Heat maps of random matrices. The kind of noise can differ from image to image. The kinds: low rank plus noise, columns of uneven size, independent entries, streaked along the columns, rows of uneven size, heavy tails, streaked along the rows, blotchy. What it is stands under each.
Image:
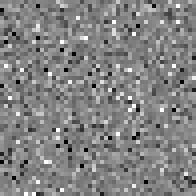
heavy tails
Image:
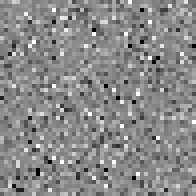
heavy tails
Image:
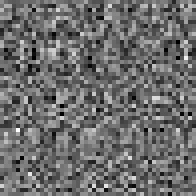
low rank plus noise
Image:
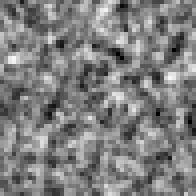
blotchy
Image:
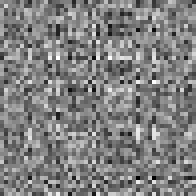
low rank plus noise
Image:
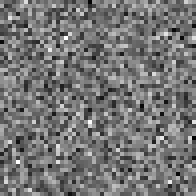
independent entries
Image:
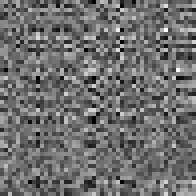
low rank plus noise
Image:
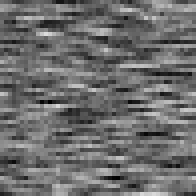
streaked along the rows
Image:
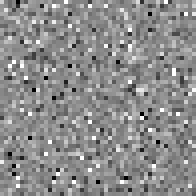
heavy tails
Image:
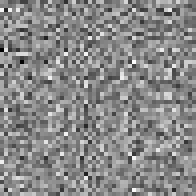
low rank plus noise
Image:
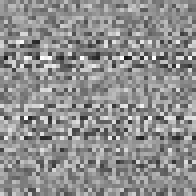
rows of uneven size
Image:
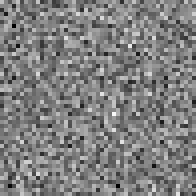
independent entries
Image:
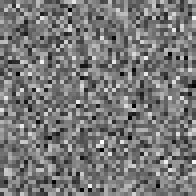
independent entries
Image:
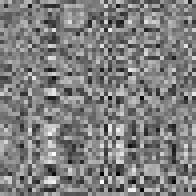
low rank plus noise
